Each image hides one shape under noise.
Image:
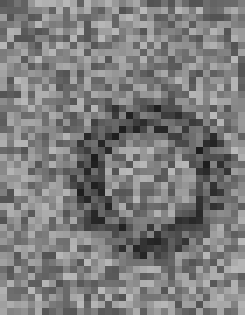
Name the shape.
ring
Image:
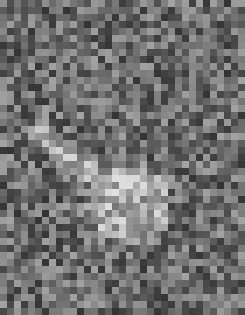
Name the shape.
lollipop
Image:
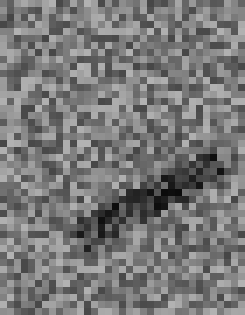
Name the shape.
bar
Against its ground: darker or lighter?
darker
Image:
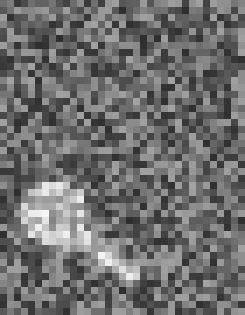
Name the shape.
lollipop
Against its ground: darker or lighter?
lighter
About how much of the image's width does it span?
half
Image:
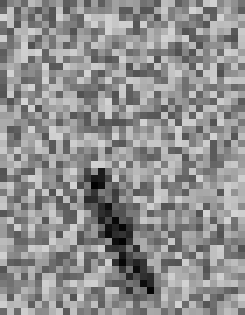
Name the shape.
bar
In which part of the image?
bottom middle
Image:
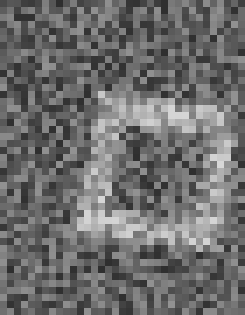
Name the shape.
square frame
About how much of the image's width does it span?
two thirds
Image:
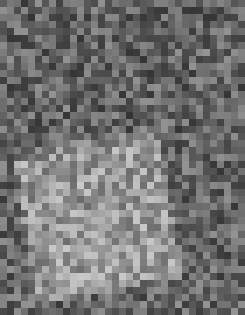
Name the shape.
square
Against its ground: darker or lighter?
lighter
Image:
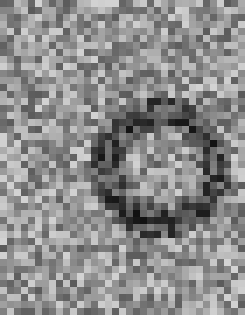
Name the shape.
ring
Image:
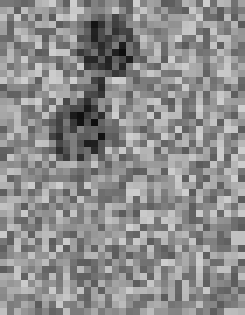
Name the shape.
dumbbell
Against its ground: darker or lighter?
darker
